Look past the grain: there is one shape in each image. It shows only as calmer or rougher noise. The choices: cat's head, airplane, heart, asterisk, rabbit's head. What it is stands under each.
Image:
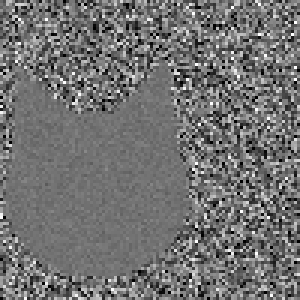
cat's head
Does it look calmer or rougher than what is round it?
calmer
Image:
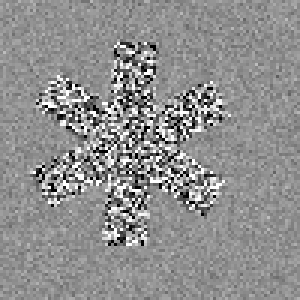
asterisk
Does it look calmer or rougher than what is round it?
rougher
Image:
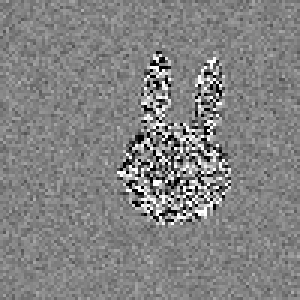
rabbit's head
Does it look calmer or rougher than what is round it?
rougher
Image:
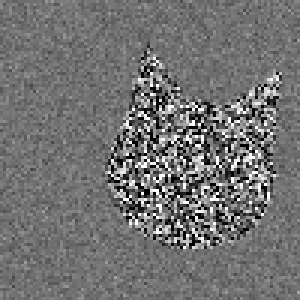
cat's head
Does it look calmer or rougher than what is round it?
rougher
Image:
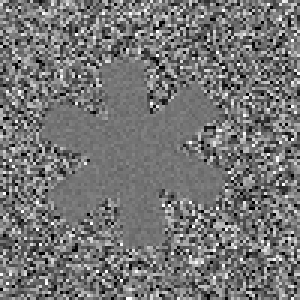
asterisk
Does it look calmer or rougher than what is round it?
calmer
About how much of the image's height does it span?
two thirds
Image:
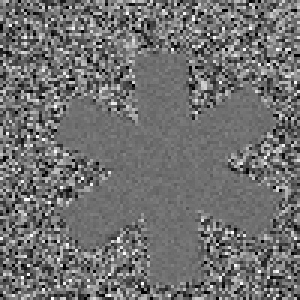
asterisk
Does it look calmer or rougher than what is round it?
calmer
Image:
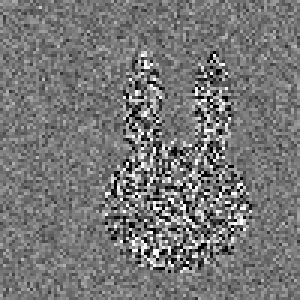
rabbit's head
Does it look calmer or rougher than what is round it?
rougher
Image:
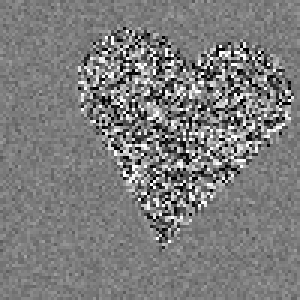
heart
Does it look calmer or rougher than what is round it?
rougher
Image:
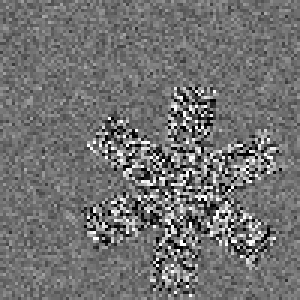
asterisk
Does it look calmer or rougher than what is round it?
rougher
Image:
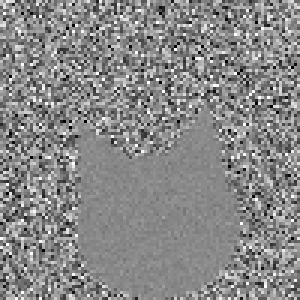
cat's head
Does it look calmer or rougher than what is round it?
calmer
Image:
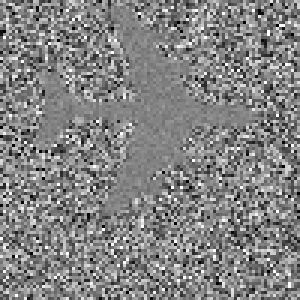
airplane
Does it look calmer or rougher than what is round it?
calmer
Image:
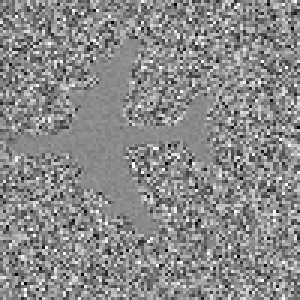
airplane
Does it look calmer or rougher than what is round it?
calmer
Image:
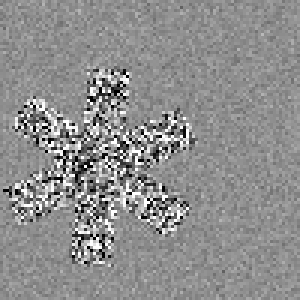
asterisk
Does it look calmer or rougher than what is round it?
rougher
